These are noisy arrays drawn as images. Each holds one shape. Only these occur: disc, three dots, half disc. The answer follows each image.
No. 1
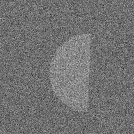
light half disc
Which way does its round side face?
left
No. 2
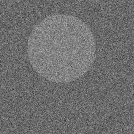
light disc
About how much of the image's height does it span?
half
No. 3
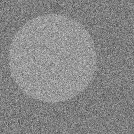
light disc
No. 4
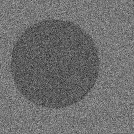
dark disc
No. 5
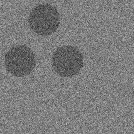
dark three dots
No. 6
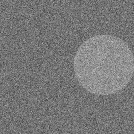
light disc, middle right
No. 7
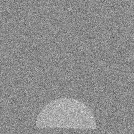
light half disc, bottom middle
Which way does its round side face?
up
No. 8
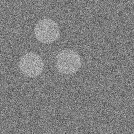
light three dots
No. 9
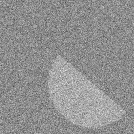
light half disc
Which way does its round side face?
down and left
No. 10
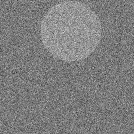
light disc, top middle
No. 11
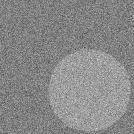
light disc
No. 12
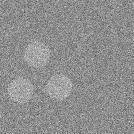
light three dots
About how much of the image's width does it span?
half
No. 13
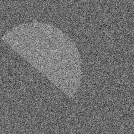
light half disc
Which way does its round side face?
up and right
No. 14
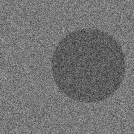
dark disc
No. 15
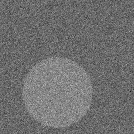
light disc
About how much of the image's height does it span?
half
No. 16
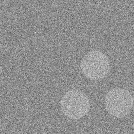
light three dots
